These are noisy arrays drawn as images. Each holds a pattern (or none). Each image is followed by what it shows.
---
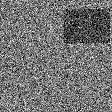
one block
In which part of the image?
top right
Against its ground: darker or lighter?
darker
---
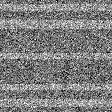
bands of rows
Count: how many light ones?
5
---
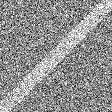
a diagonal band
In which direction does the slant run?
bottom left to top right
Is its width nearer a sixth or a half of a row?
a sixth
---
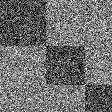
blocks along the diagonal
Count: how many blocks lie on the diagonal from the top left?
3
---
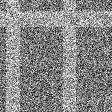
bands of rows crossing bands of columns
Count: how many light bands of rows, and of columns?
1 and 2
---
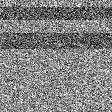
bands of rows
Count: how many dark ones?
2
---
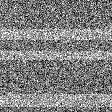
bands of rows
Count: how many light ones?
3
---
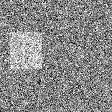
one block
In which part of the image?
middle left
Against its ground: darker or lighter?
lighter
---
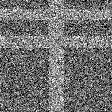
bands of rows crossing bands of columns
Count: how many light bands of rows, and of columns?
2 and 1
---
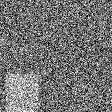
one block
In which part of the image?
bottom left
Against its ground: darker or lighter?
lighter
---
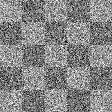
a checkerboard
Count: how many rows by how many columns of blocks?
5 by 5
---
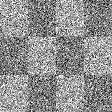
a checkerboard
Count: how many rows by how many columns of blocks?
3 by 4
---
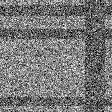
bands of rows crossing bands of columns
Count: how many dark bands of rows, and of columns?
3 and 1
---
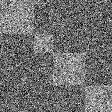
blocks along the diagonal
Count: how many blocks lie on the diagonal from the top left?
4
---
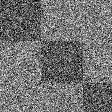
blocks along the diagonal
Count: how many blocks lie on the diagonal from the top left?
3
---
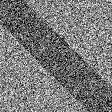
a diagonal band
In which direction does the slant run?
top left to bottom right
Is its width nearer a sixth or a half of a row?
a half
